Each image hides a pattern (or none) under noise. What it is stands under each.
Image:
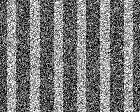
vertical stripes
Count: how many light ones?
6
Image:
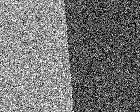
a sharp edge
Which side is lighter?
left
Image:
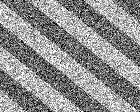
diagonal stripes
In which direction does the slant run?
top left to bottom right
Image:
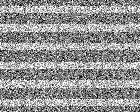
horizontal stripes
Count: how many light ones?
6
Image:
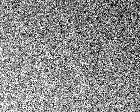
a smooth slope
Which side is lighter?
bottom left
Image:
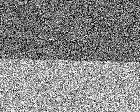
a sharp edge
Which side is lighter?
bottom
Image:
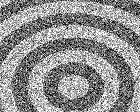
rings round one point
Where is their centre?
bottom middle
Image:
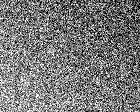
a smooth slope
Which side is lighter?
bottom left
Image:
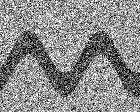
a wavy band
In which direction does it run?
left to right
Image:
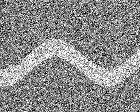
a wavy band
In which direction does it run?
left to right
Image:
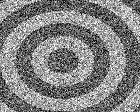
rings round one point
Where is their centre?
centre
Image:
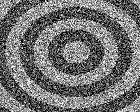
rings round one point
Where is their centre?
centre
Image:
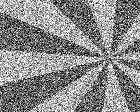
spokes from one point
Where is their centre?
middle right
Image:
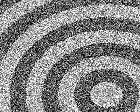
rings round one point
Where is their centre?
bottom right
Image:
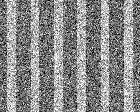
vertical stripes
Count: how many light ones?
6
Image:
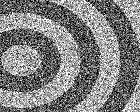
rings round one point
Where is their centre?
middle left
